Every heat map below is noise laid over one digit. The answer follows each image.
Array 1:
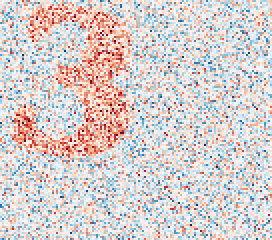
red 3
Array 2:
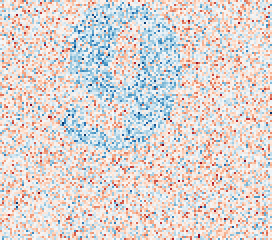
blue 9
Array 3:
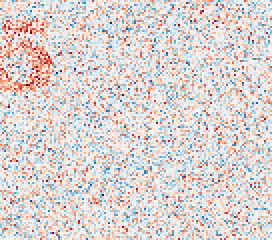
red 5, top left
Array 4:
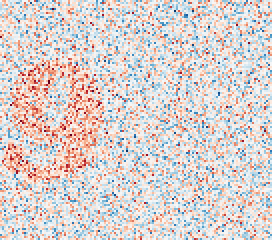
red 9
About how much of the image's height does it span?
half
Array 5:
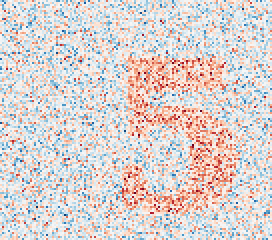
red 5
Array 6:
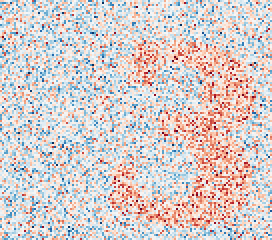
red 3
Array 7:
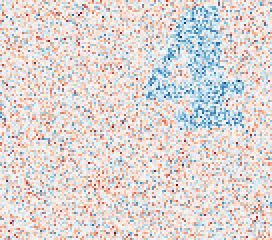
blue 4
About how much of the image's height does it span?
half
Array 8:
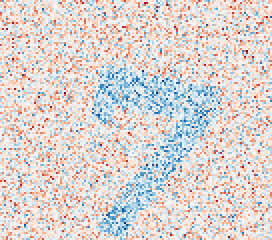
blue 7
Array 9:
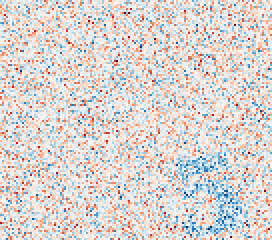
blue 5, bottom right
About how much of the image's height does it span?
a third
